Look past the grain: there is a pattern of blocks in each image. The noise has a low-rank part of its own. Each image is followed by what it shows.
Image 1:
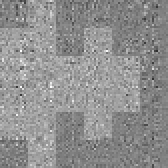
top and bottom mirror each other
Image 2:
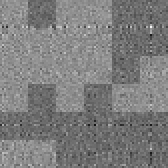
no symmetry
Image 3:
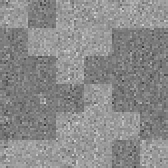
the same after a half turn
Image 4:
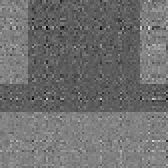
left and right mirror each other
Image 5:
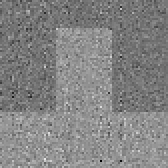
left and right mirror each other
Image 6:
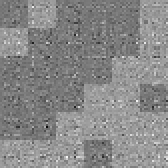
mirrored about the diagonal from the top left
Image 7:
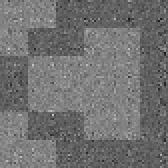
top and bottom mirror each other
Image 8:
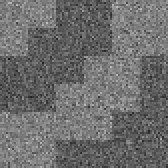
mirrored about the diagonal from the top left
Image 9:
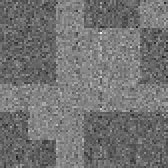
mirrored about the diagonal from the bottom left
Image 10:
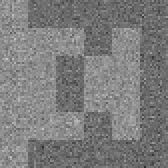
top and bottom mirror each other
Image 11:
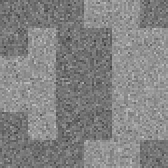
top and bottom mirror each other
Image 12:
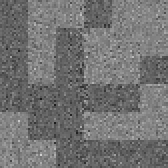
mirrored about the diagonal from the bottom left
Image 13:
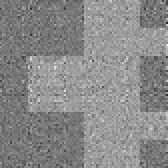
top and bottom mirror each other
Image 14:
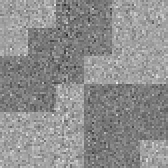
mirrored about the diagonal from the top left
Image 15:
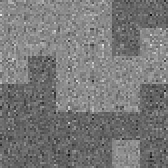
no symmetry
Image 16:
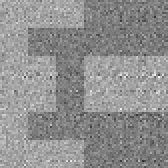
top and bottom mirror each other
